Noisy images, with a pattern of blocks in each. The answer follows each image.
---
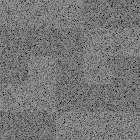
the same after a half turn
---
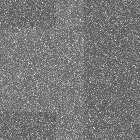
top and bottom mirror each other
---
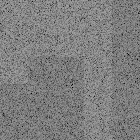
no symmetry
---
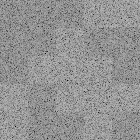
mirrored about the diagonal from the top left
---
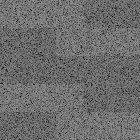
the same after a half turn
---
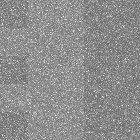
top and bottom mirror each other
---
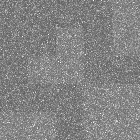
mirrored about the diagonal from the top left
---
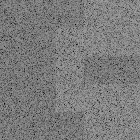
top and bottom mirror each other
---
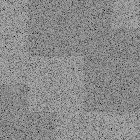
mirrored about the diagonal from the bottom left
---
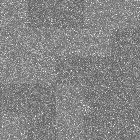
no symmetry
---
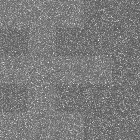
top and bottom mirror each other
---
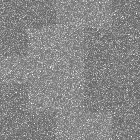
top and bottom mirror each other
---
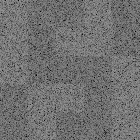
the same after a half turn
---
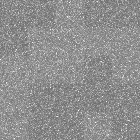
no symmetry
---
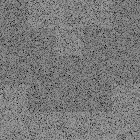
left and right mirror each other
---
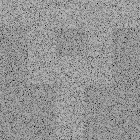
left and right mirror each other
